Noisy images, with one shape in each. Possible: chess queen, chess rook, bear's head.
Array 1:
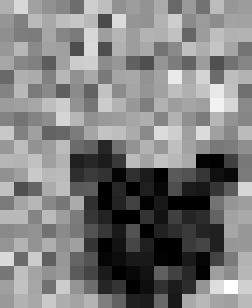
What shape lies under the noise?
bear's head
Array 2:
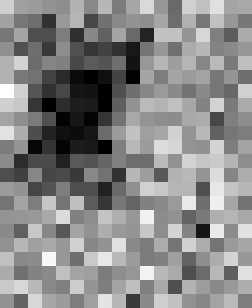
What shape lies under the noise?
chess rook
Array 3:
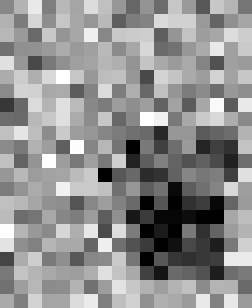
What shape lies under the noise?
chess queen
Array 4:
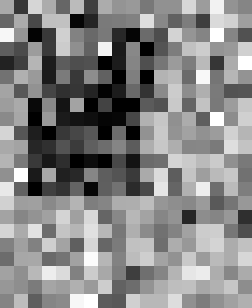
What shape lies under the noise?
chess queen
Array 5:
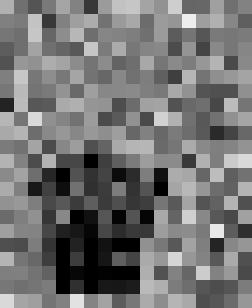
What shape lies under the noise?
chess queen
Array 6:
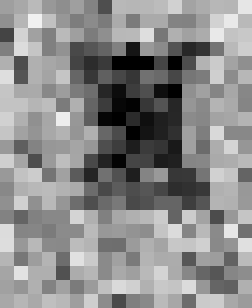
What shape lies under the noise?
chess rook
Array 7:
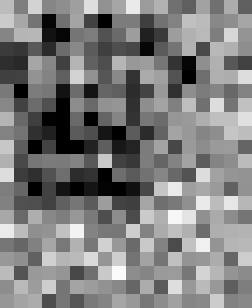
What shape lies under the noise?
chess queen
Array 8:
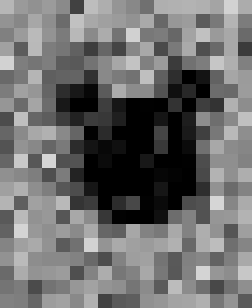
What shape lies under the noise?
bear's head
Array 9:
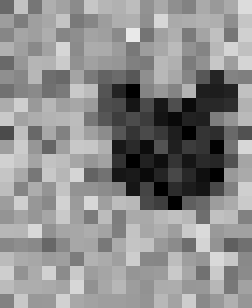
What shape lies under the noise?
bear's head
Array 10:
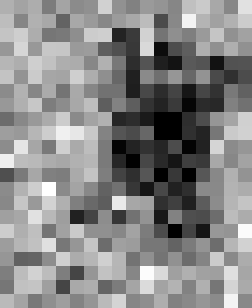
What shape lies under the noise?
chess rook
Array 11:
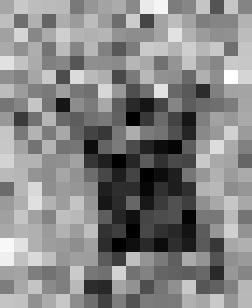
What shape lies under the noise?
chess rook
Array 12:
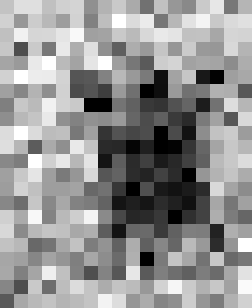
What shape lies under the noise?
chess rook
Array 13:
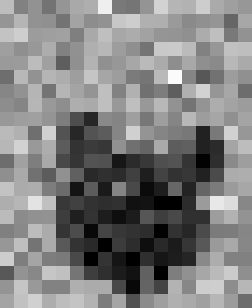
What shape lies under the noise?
bear's head
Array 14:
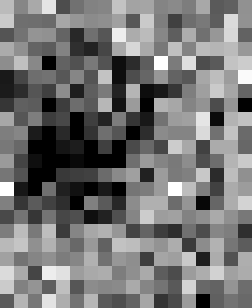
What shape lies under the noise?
chess queen
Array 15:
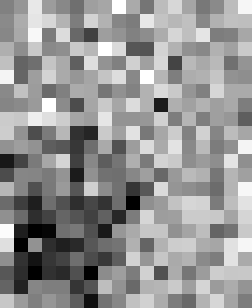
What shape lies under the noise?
chess queen
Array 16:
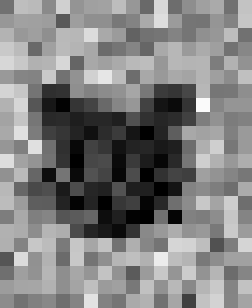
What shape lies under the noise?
bear's head
